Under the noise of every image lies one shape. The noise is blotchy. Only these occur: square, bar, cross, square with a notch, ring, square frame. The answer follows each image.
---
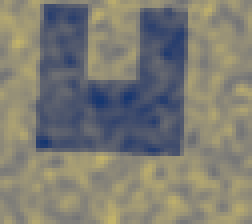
square with a notch
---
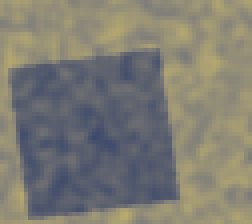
square
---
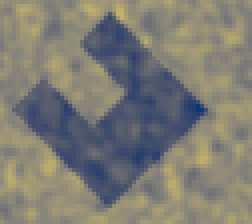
square with a notch
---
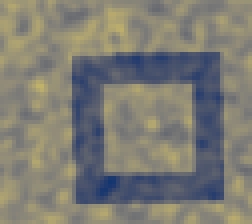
square frame
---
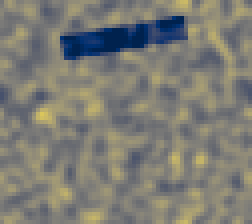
bar
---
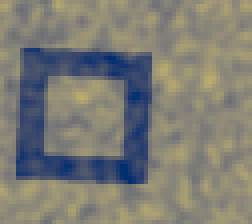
square frame
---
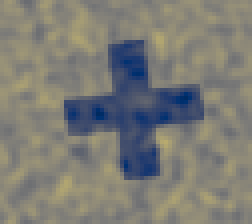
cross
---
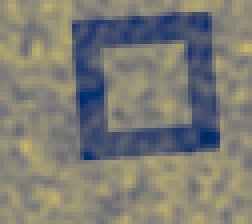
square frame
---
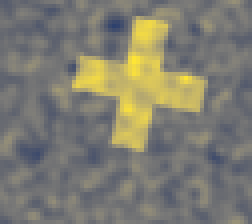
cross
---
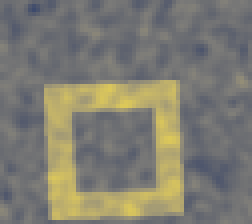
square frame
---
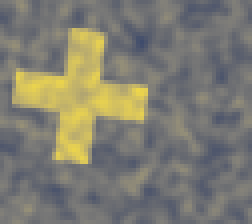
cross
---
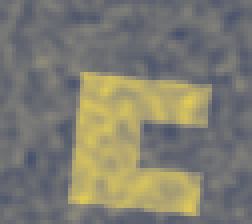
square with a notch
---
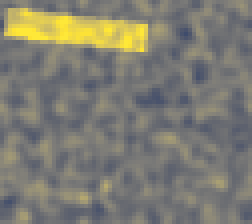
bar
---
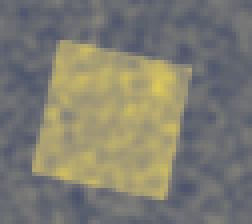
square
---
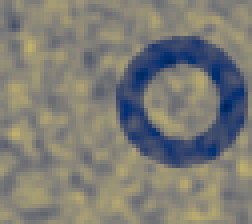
ring
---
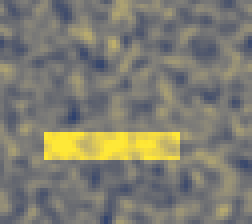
bar
